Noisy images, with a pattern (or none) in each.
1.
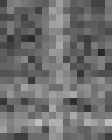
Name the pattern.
bands of rows crossing bands of columns
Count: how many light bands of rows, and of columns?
2 and 1
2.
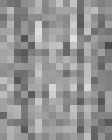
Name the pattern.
bands of columns
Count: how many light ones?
5
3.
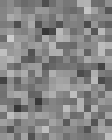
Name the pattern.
only noise
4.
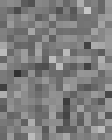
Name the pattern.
only noise
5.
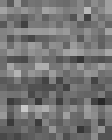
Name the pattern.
bands of rows
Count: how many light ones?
5
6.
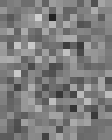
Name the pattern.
only noise
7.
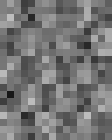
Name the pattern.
a checkerboard
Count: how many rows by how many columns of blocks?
5 by 6
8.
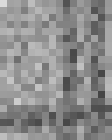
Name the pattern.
bands of rows crossing bands of columns
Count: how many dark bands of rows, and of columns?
1 and 2
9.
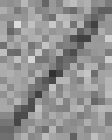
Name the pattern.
a diagonal band
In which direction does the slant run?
bottom left to top right
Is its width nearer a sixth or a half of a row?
a sixth
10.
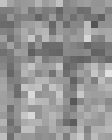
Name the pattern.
bands of rows crossing bands of columns
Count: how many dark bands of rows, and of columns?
2 and 2
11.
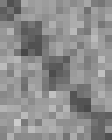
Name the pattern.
blocks along the diagonal
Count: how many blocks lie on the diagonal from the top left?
5
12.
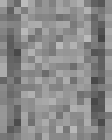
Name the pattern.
bands of columns
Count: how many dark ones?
2
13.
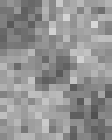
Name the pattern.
blocks along the diagonal
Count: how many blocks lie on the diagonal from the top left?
3
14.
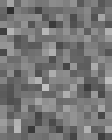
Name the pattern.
only noise
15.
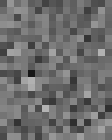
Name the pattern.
only noise
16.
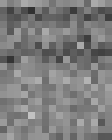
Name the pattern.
bands of rows
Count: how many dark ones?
2
